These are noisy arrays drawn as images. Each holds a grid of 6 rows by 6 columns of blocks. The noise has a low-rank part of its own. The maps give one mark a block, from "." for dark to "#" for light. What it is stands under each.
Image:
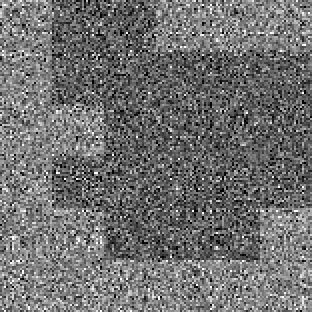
# . . # # #
# . . . . .
# # . . . .
# . . . . .
# # . . . #
# # # # # #
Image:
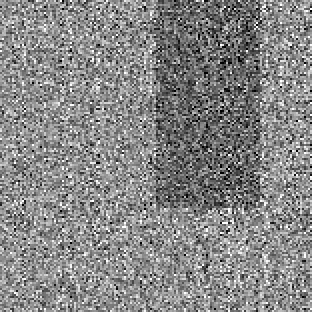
# # # . . #
# # # . . #
# # # . . #
# # # . . #
# # # # # #
# # # # # #
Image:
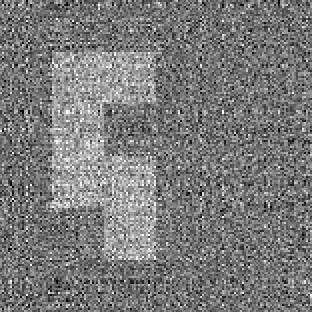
. . . . . .
. # # . . .
. # . . . .
. # # . . .
. . # . . .
. . . . . .
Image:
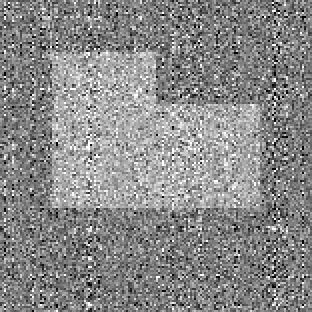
. . . . . .
. # # . . .
. # # # # .
. # # # # .
. . . . . .
. . . . . .
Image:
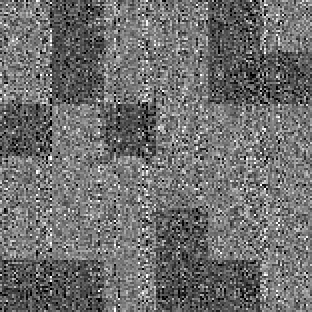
# . # # . #
# . # # . .
. # . # # #
# # # # # #
# # # . # #
. . # . . #
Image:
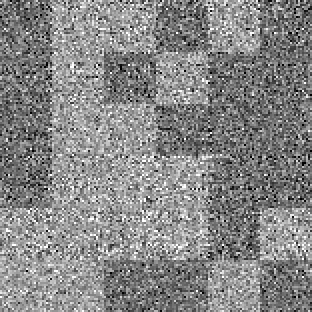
. # # . # .
. # . # . .
. # # . . .
. # # # . .
# # # # . #
# # . . # .
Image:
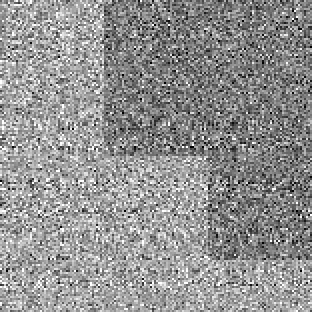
# # . . . .
# # . . . .
# # . . . .
# # # # . .
# # # # . .
# # # # # #
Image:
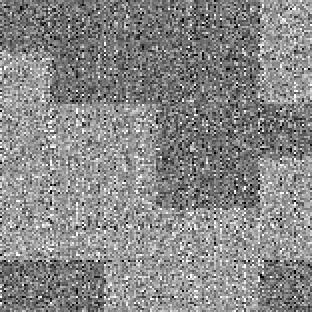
. . . . . #
# . . . . #
# # # . . .
# # # . . #
# # # # # #
. . # # # .
